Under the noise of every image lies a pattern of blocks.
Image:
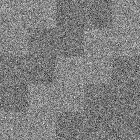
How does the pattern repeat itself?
mirrored about the diagonal from the top left
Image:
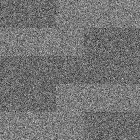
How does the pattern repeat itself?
the same after a half turn
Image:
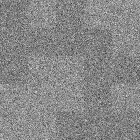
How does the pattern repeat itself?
mirrored about the diagonal from the bottom left
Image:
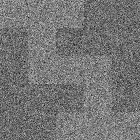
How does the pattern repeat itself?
the same after a half turn
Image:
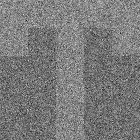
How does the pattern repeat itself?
left and right mirror each other
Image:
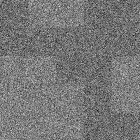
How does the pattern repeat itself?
mirrored about the diagonal from the bottom left
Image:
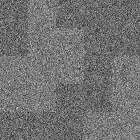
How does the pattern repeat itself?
no symmetry
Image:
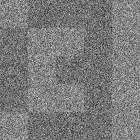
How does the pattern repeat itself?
top and bottom mirror each other
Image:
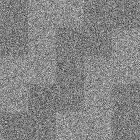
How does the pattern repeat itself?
the same after a half turn
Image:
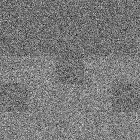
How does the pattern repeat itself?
left and right mirror each other
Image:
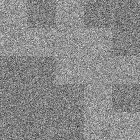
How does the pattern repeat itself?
mirrored about the diagonal from the bottom left
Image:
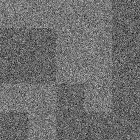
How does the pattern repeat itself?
no symmetry
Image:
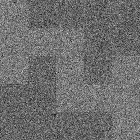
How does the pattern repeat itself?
the same after a half turn
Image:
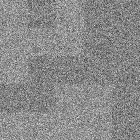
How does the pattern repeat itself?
no symmetry
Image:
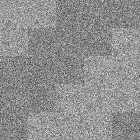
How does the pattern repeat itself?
mirrored about the diagonal from the top left
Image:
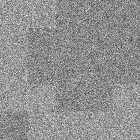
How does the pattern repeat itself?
mirrored about the diagonal from the bottom left
